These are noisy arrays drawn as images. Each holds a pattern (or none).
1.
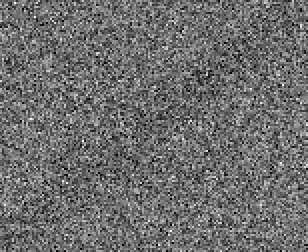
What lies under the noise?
a diagonal band
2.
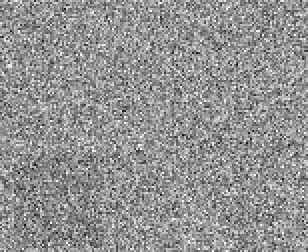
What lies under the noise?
one block
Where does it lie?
bottom left
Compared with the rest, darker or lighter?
darker
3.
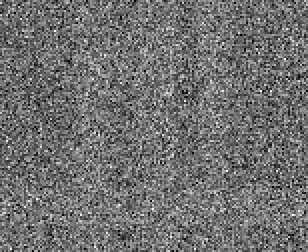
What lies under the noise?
bands of rows crossing bands of columns
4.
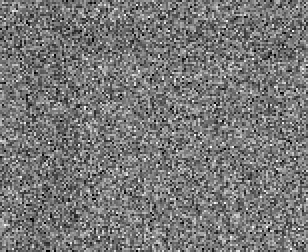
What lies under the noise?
bands of rows crossing bands of columns
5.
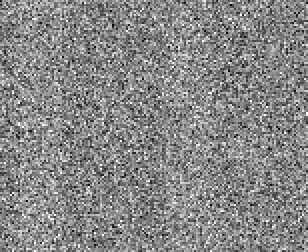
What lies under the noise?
bands of columns
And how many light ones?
2
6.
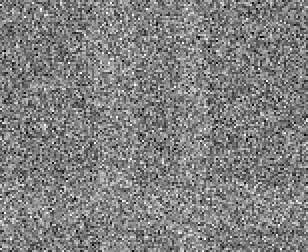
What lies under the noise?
bands of rows crossing bands of columns
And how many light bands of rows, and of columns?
1 and 2
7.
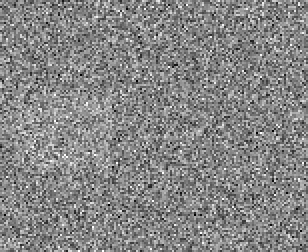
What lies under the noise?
one block
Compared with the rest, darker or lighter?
lighter
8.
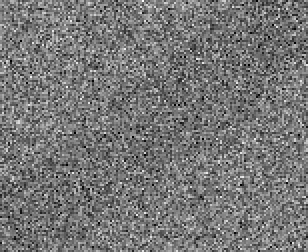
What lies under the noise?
a diagonal band
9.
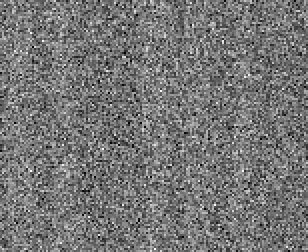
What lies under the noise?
bands of columns
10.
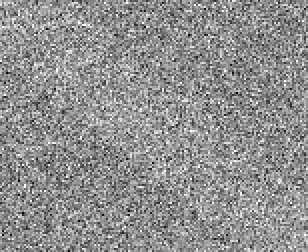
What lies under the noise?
a diagonal band
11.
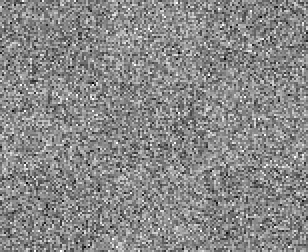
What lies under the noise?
a checkerboard
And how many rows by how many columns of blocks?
3 by 3
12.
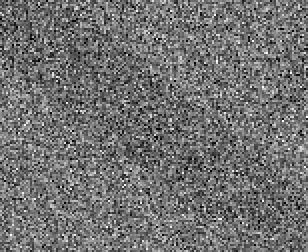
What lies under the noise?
a diagonal band
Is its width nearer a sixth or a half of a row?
a half
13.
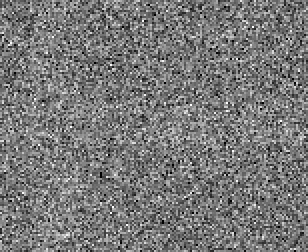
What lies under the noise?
bands of rows crossing bands of columns
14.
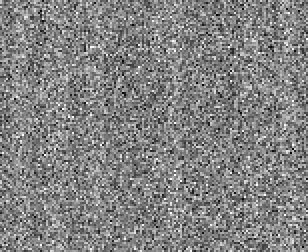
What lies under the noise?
bands of columns
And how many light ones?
6
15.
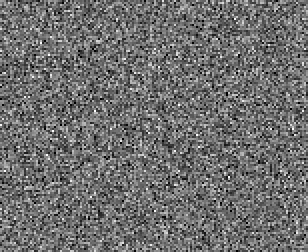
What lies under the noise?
only noise
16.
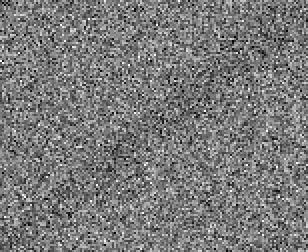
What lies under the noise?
a diagonal band
